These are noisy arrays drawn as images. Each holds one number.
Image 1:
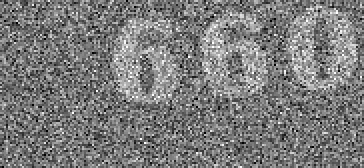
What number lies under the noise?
660
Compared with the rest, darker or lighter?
lighter
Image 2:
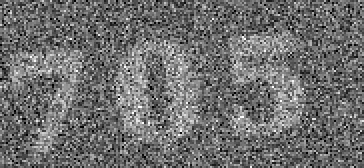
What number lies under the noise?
705
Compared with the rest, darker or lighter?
lighter
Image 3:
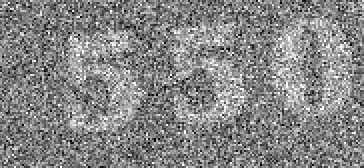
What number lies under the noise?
550
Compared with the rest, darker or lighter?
lighter
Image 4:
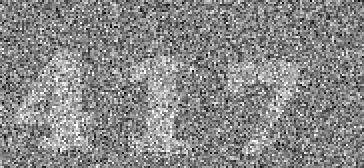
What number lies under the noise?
417
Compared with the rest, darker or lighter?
lighter
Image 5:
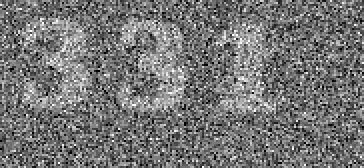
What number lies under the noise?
331
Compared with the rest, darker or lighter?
lighter
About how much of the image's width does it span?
two thirds
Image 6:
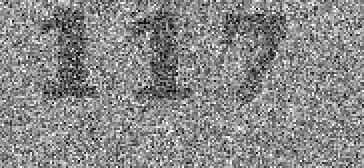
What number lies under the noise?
117
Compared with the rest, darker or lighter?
darker
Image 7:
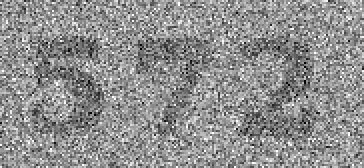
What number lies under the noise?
572
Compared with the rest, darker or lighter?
darker
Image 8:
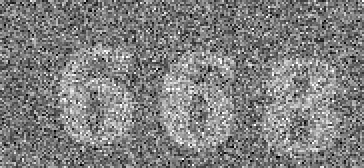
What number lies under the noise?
668
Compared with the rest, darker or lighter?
lighter
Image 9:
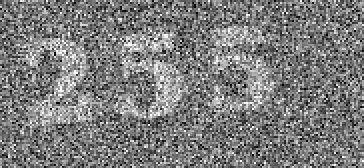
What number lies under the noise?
255
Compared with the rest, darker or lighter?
lighter
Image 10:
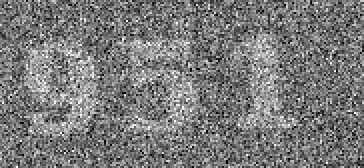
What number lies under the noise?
951
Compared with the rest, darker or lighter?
lighter
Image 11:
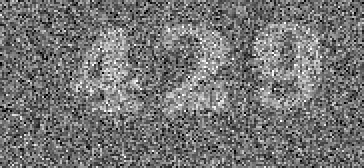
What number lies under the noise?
429
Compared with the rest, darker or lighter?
lighter
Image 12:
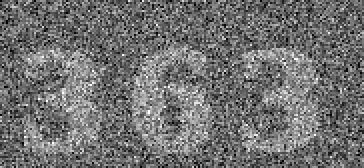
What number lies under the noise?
363
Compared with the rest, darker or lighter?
lighter
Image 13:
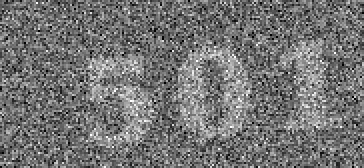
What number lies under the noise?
501
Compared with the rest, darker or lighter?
lighter
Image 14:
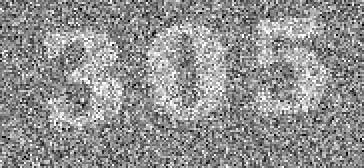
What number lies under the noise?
305
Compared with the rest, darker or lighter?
lighter
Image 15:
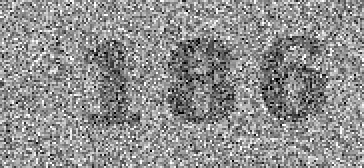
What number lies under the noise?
186
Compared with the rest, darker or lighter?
darker
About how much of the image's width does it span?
two thirds
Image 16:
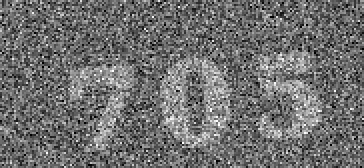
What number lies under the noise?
705
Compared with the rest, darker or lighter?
lighter
